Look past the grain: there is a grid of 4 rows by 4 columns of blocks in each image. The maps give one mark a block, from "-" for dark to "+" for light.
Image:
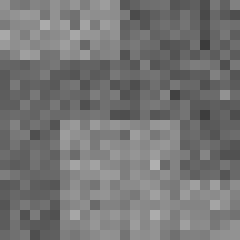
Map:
++--
----
-++-
-+++
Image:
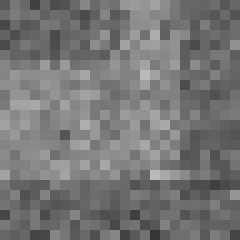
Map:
--+-
+++-
+++-
----
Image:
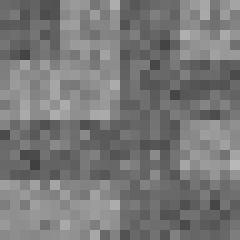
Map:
-+-+
++--
---+
++--
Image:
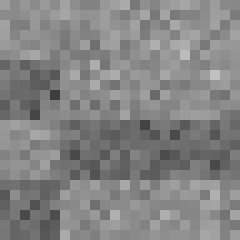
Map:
++++
-+++
+---
-+++
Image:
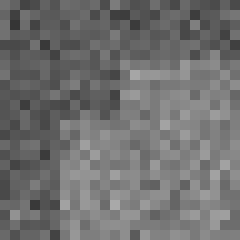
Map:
----
--++
-+++
-+++
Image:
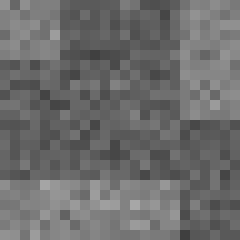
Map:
+--+
---+
----
+++-
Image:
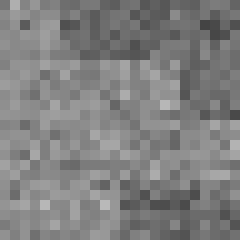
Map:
+---
+++-
++++
++--
